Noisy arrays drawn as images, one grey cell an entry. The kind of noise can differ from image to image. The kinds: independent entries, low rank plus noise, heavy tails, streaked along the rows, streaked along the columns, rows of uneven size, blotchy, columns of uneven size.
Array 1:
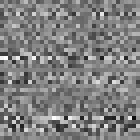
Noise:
rows of uneven size
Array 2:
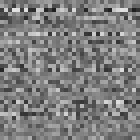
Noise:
rows of uneven size
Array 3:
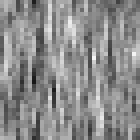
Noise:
streaked along the columns
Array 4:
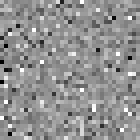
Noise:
heavy tails
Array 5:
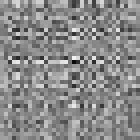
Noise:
low rank plus noise
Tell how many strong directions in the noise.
one
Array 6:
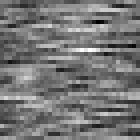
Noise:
streaked along the rows
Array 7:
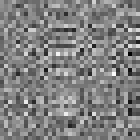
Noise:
low rank plus noise
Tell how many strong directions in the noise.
one
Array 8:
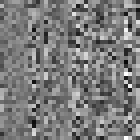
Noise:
columns of uneven size
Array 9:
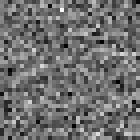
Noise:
independent entries
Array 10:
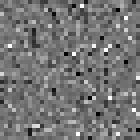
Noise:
heavy tails
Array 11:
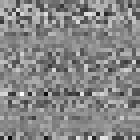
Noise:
rows of uneven size
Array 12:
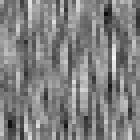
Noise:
streaked along the columns
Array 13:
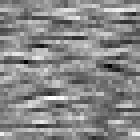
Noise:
streaked along the rows
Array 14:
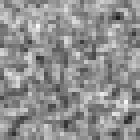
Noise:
blotchy
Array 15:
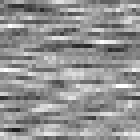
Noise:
streaked along the rows
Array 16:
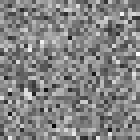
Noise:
independent entries
